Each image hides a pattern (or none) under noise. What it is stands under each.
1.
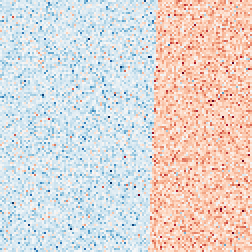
a sharp edge
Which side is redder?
right
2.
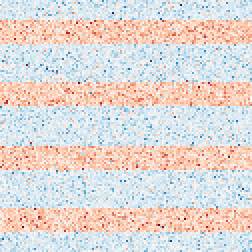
horizontal stripes
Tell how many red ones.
4
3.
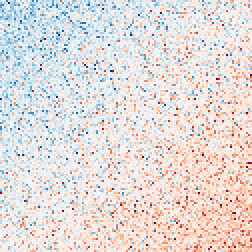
a smooth slope
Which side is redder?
bottom right
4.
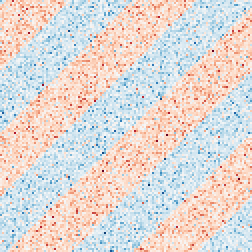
diagonal stripes
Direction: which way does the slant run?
bottom left to top right
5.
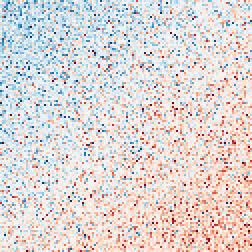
a smooth slope
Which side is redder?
bottom right
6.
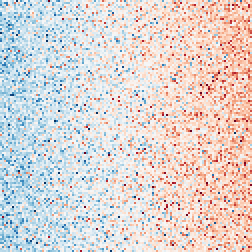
a smooth slope
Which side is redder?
right
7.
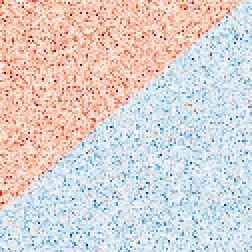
a sharp edge
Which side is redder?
top left
